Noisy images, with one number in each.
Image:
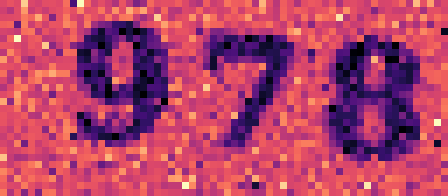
978
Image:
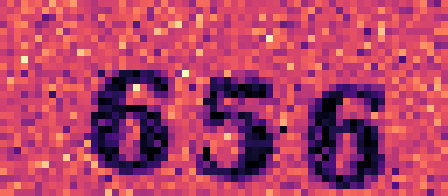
656
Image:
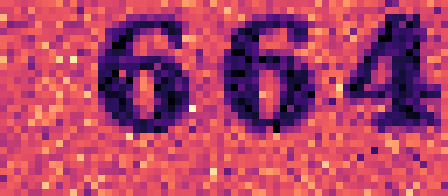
664
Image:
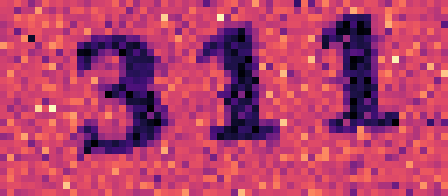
311
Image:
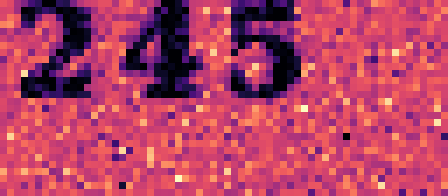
245
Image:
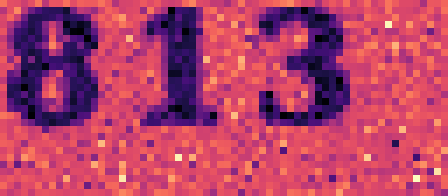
813
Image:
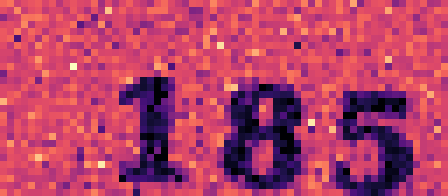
185
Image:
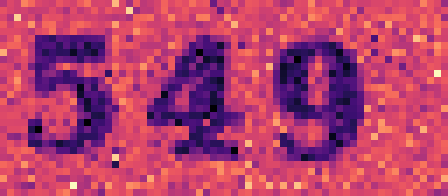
549
